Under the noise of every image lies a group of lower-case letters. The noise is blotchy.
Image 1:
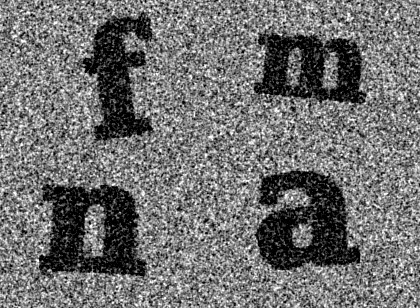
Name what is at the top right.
m
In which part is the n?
bottom left
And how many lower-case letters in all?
4
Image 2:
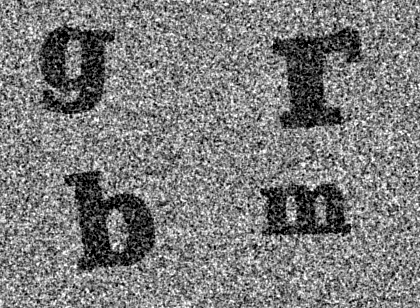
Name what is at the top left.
g
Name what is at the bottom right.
m
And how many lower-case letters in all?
4
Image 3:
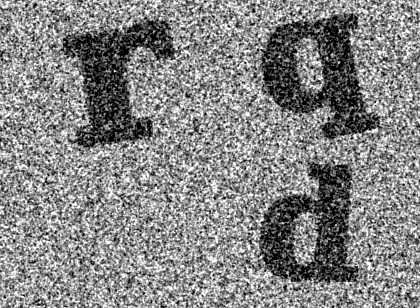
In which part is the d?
bottom right
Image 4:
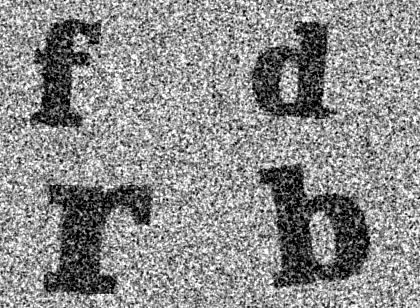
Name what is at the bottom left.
r
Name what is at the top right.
d
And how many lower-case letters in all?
4
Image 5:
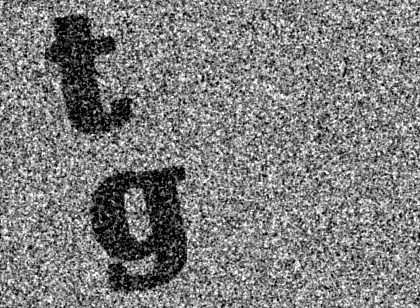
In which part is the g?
bottom left
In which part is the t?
top left
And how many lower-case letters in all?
2
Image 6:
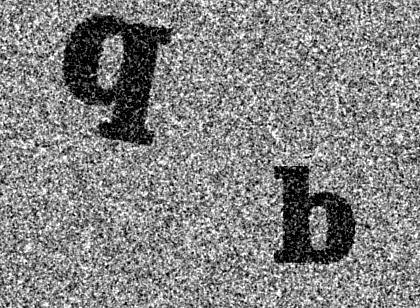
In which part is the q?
top left
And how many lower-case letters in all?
2
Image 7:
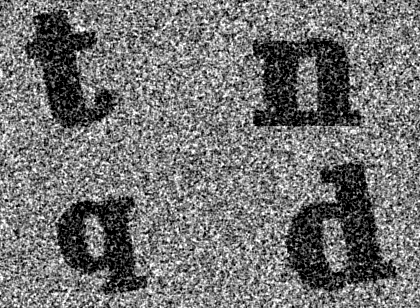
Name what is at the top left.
t
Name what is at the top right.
n
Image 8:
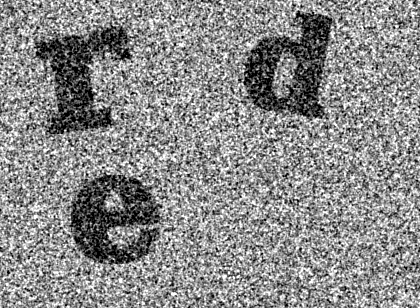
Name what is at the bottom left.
e
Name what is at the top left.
r
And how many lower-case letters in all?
3
